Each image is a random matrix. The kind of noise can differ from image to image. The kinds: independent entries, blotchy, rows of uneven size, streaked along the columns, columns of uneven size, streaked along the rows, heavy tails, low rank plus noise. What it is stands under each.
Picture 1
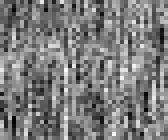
streaked along the columns
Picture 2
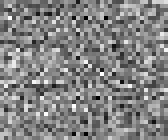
low rank plus noise
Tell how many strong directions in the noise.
three or four
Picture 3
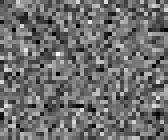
independent entries
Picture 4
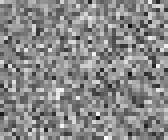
independent entries
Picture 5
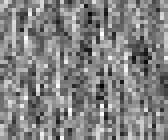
streaked along the columns
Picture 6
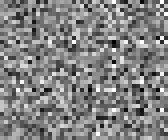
low rank plus noise
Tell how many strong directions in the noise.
one
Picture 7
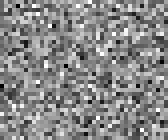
independent entries
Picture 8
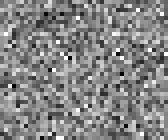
independent entries
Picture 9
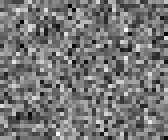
independent entries
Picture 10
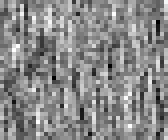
streaked along the columns
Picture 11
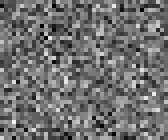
low rank plus noise
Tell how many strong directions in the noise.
two
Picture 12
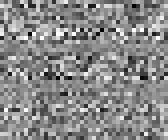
rows of uneven size
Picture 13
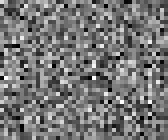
low rank plus noise
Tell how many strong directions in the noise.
two
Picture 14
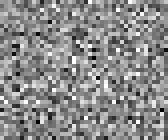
low rank plus noise
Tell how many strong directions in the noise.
five to eight
